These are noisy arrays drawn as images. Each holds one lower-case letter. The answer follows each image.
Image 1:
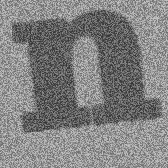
n
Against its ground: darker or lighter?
darker
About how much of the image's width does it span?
nearly all
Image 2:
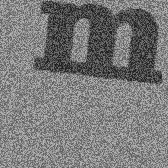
m
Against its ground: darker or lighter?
darker
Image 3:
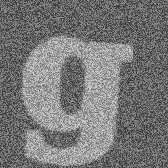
g
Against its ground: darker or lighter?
lighter
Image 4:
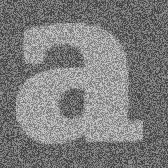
a
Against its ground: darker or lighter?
lighter
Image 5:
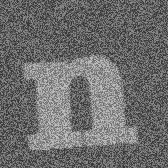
n
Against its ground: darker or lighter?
lighter
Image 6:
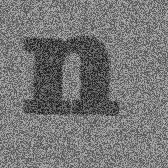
n
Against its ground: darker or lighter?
darker
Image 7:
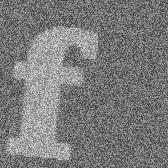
f
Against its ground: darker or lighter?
lighter
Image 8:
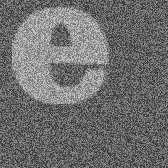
e
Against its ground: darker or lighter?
lighter
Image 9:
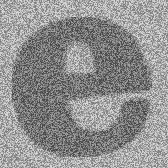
e
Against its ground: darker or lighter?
darker
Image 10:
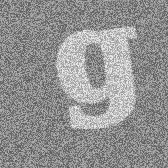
g
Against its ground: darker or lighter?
lighter
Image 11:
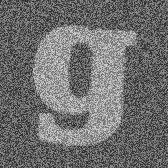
g
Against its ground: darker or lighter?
lighter
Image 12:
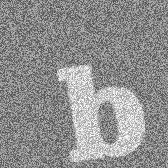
b
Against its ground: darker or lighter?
lighter
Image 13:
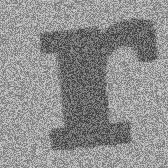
r
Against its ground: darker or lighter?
darker
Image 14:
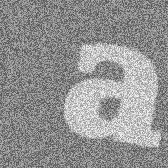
a
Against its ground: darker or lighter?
lighter
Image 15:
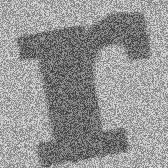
r
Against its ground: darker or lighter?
darker
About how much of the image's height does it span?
nearly all
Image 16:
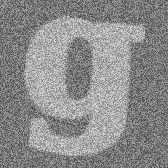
g
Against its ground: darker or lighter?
lighter
